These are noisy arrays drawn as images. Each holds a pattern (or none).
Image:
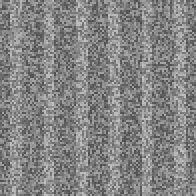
vertical stripes
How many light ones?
6
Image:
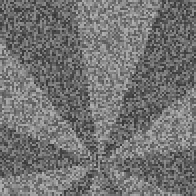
spokes from one point
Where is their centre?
bottom middle
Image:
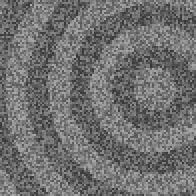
rings round one point
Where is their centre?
middle right
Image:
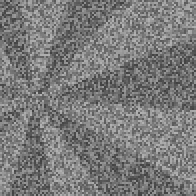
spokes from one point
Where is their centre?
middle left
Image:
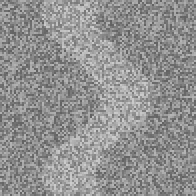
a wavy band
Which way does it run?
top to bottom
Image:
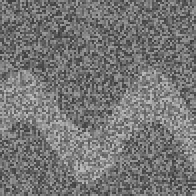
a wavy band
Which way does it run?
left to right
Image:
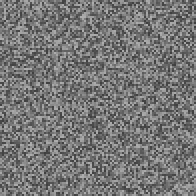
only noise
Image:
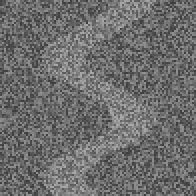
a wavy band
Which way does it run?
top to bottom
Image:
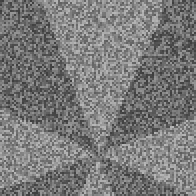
spokes from one point
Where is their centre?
bottom middle
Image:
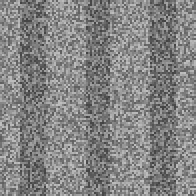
vertical stripes
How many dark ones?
3
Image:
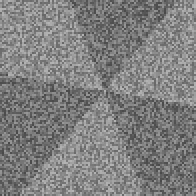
spokes from one point
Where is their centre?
centre
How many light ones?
3
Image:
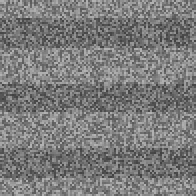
horizontal stripes
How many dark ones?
3
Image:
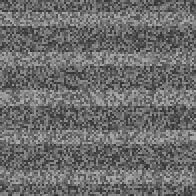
horizontal stripes
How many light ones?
5
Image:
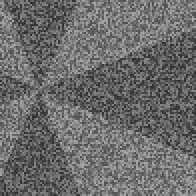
spokes from one point
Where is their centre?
middle left
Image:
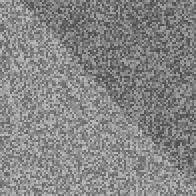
a sharp edge
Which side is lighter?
bottom left
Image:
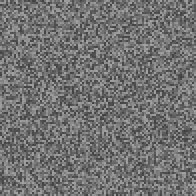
only noise
